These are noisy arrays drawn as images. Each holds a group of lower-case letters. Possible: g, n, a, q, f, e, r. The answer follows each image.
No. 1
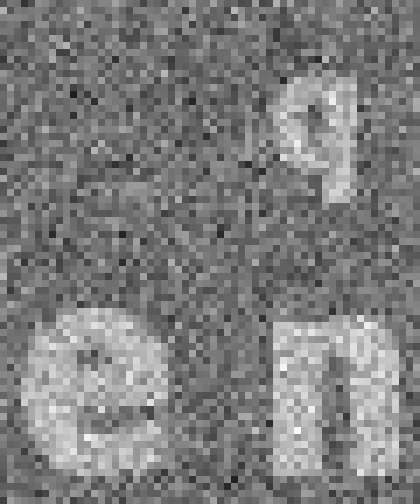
top right: q; bottom left: e; bottom right: n
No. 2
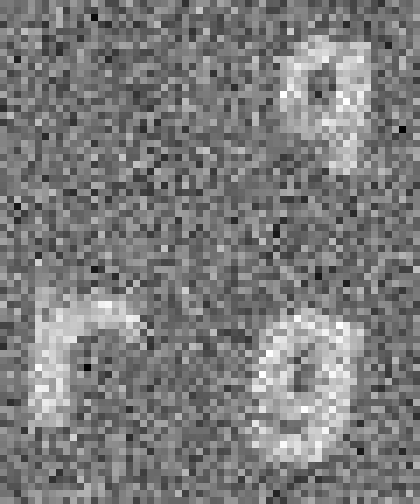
top right: q; bottom left: r; bottom right: g
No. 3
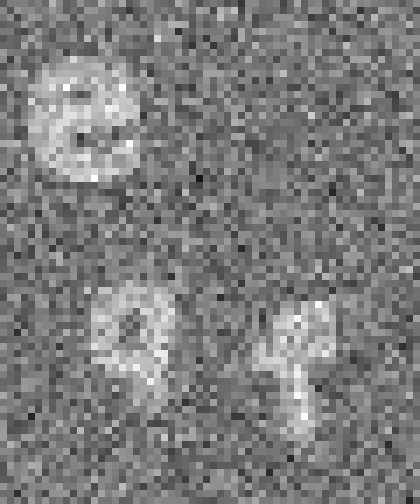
top left: e; bottom left: q; bottom right: f
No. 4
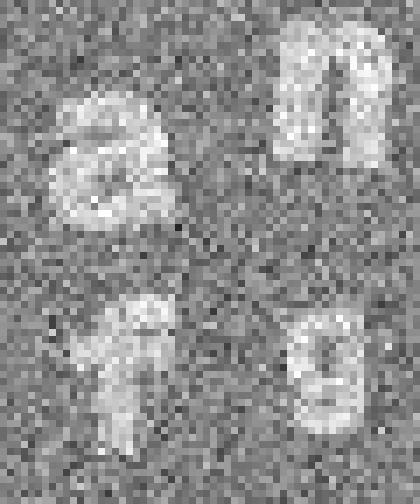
top left: a; top right: n; bottom left: f; bottom right: g
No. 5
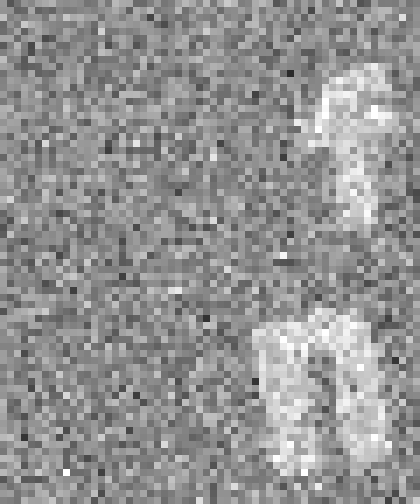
top right: f; bottom right: n
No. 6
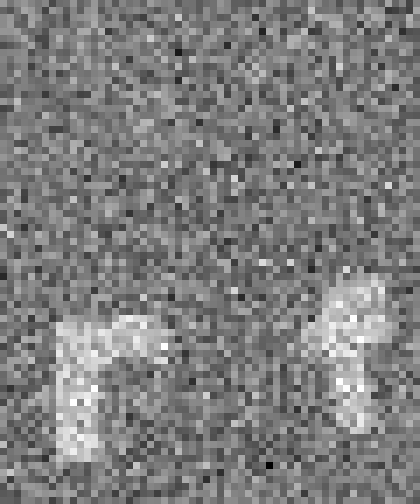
bottom left: r; bottom right: f
